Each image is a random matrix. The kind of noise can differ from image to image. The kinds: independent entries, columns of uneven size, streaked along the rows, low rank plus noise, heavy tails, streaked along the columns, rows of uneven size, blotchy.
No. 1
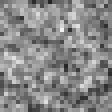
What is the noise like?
blotchy
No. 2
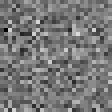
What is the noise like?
low rank plus noise
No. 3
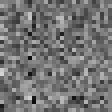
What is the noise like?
low rank plus noise
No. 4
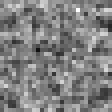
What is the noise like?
blotchy
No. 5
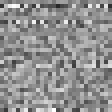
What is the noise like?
rows of uneven size
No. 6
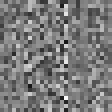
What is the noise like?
columns of uneven size
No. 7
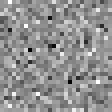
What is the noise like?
heavy tails
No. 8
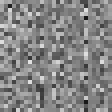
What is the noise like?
columns of uneven size
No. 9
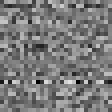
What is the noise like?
rows of uneven size
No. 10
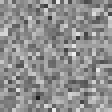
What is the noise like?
independent entries
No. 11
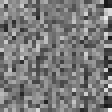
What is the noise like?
columns of uneven size
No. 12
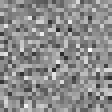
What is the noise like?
low rank plus noise
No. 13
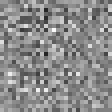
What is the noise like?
low rank plus noise
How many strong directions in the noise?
one
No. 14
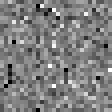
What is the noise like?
heavy tails
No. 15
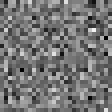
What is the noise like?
low rank plus noise
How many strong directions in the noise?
one
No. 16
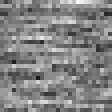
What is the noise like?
streaked along the rows
